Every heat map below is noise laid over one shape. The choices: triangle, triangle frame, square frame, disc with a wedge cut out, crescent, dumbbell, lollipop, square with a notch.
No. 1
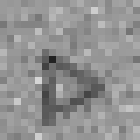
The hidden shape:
triangle frame
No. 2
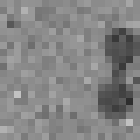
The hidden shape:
dumbbell
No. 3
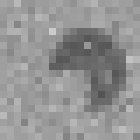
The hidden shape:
disc with a wedge cut out
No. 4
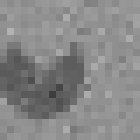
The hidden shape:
disc with a wedge cut out
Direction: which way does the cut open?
up
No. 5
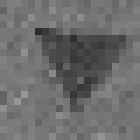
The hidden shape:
triangle
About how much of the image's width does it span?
two thirds
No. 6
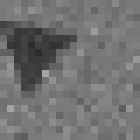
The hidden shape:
triangle
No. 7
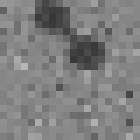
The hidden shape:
dumbbell
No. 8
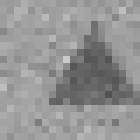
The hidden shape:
triangle
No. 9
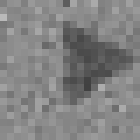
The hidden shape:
triangle
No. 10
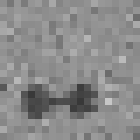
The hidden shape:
dumbbell
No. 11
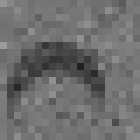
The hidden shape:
crescent
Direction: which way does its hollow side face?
down
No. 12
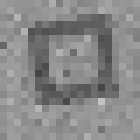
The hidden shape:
square frame
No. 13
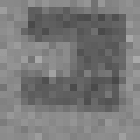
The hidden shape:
square with a notch
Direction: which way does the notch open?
left
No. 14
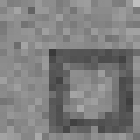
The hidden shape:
square frame
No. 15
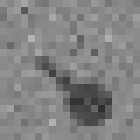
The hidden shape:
lollipop
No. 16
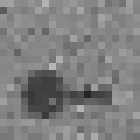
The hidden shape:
lollipop
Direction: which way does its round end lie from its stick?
left
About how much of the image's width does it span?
two thirds
